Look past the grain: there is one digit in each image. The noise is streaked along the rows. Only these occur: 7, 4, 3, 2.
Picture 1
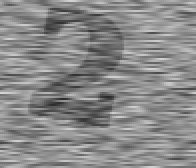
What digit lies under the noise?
2
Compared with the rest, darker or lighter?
darker
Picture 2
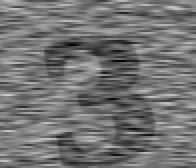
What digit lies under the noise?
3
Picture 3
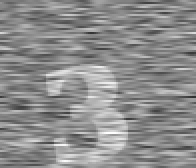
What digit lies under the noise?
3
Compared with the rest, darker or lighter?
lighter
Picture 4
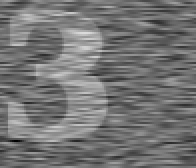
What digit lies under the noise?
3
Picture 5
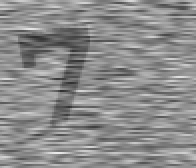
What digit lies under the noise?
7
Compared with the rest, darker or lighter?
darker
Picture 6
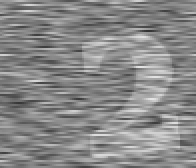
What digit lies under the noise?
2
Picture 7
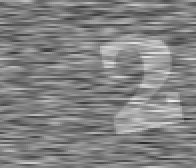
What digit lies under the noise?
2
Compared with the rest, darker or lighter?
lighter
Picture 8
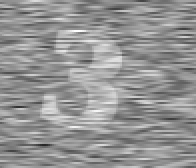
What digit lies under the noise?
3
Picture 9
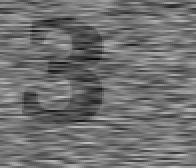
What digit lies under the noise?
3
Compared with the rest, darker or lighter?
darker
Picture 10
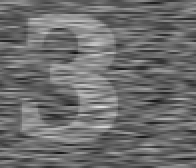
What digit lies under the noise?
3
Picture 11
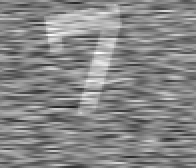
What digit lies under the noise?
7
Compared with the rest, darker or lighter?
lighter
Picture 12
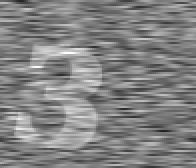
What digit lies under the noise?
3
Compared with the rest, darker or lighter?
lighter
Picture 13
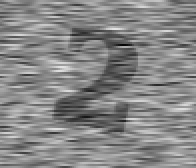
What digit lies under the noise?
2
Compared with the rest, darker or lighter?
darker
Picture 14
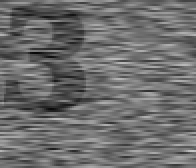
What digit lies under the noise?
3
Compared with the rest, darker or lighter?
darker
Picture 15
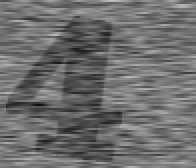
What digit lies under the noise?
4
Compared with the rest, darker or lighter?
darker
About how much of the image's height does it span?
nearly all
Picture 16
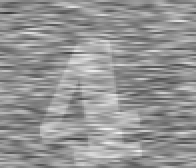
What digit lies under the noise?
4
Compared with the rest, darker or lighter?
lighter
